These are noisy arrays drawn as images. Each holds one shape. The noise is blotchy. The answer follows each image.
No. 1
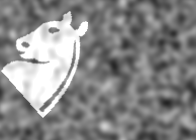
chess knight
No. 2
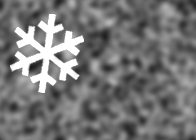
snowflake
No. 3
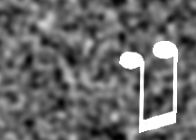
pair of musical notes
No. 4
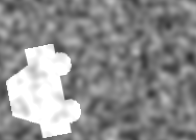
car
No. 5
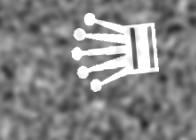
chess queen
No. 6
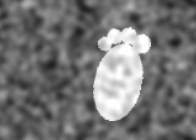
footprint
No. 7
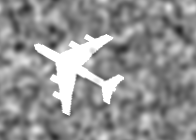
airplane
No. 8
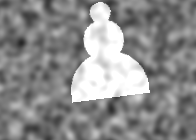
chess pawn
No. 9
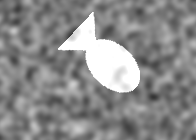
fish
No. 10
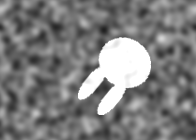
rabbit's head
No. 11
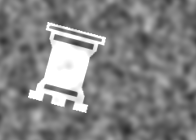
chess rook
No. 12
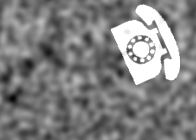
telephone
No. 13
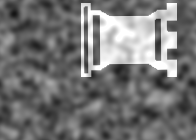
chess rook
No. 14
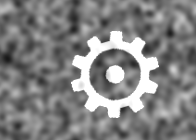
gear
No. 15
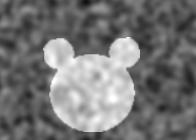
bear's head
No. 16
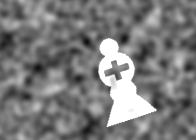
chess bishop
